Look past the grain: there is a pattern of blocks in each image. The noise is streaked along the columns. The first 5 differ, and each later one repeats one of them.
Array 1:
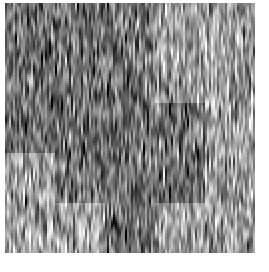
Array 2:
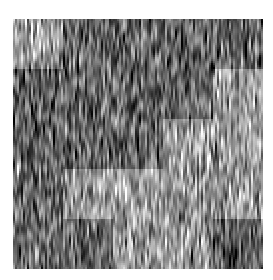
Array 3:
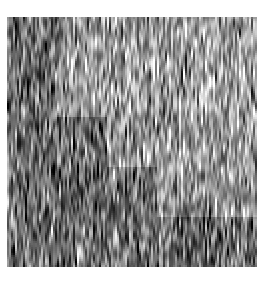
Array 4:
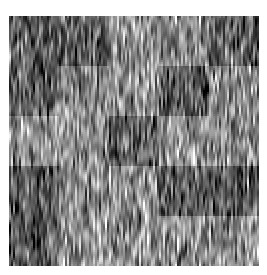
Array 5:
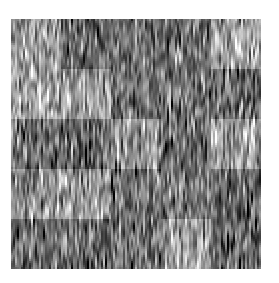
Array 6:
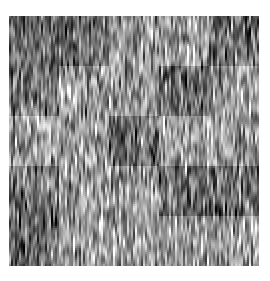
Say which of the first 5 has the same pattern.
4
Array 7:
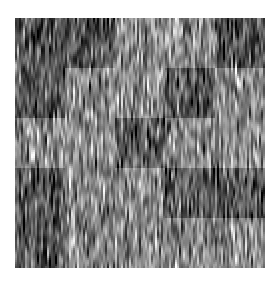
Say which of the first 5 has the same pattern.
4
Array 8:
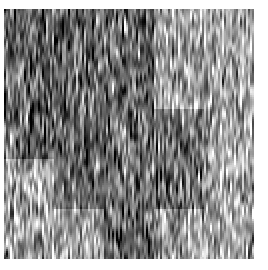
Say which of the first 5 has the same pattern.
1
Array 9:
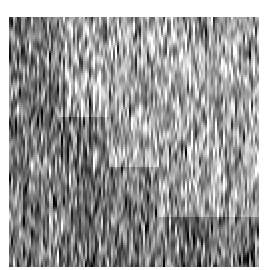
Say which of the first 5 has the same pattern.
3
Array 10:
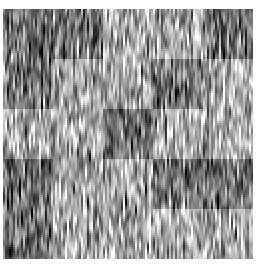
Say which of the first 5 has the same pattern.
4
